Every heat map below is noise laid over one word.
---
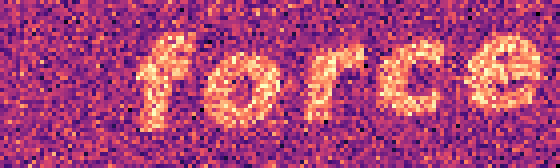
force
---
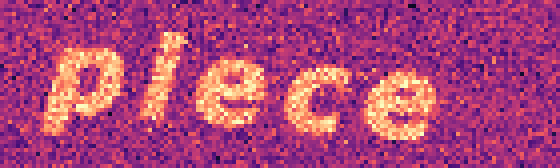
piece
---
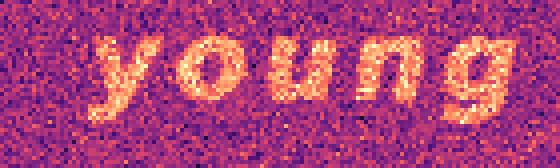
young
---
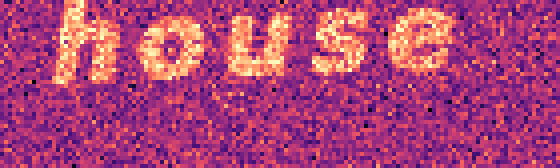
house
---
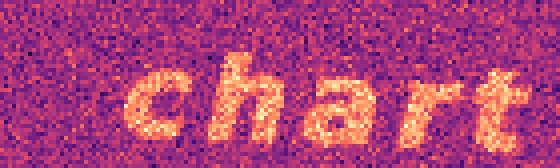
chart
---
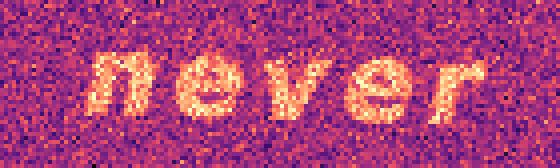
never
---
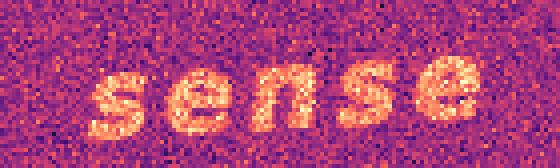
sense
